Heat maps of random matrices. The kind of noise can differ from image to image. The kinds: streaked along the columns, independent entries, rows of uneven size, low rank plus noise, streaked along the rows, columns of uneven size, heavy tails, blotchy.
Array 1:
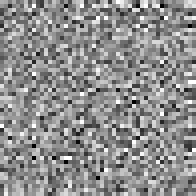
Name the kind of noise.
low rank plus noise
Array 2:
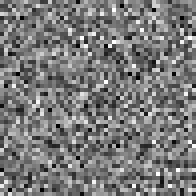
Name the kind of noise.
independent entries
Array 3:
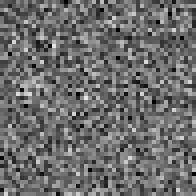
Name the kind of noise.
independent entries
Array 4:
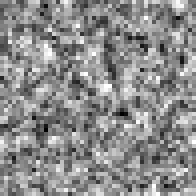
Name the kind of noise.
blotchy
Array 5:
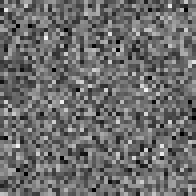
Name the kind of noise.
independent entries
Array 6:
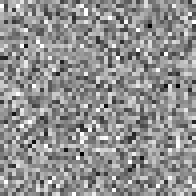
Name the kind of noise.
independent entries
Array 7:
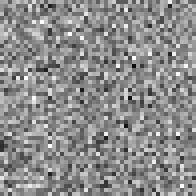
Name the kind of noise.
low rank plus noise
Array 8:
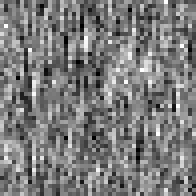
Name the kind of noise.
streaked along the columns
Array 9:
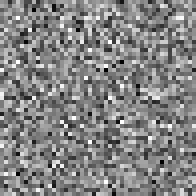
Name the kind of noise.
low rank plus noise
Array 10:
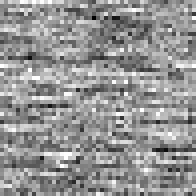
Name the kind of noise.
streaked along the rows
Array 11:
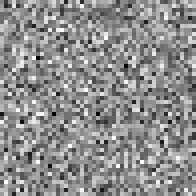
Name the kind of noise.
independent entries
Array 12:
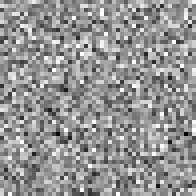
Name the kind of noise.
independent entries
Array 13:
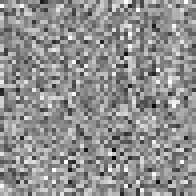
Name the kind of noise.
low rank plus noise
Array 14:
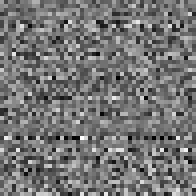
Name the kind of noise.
rows of uneven size
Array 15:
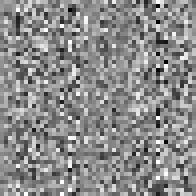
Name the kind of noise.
columns of uneven size
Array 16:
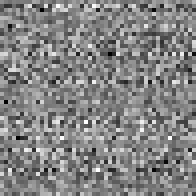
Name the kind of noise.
rows of uneven size
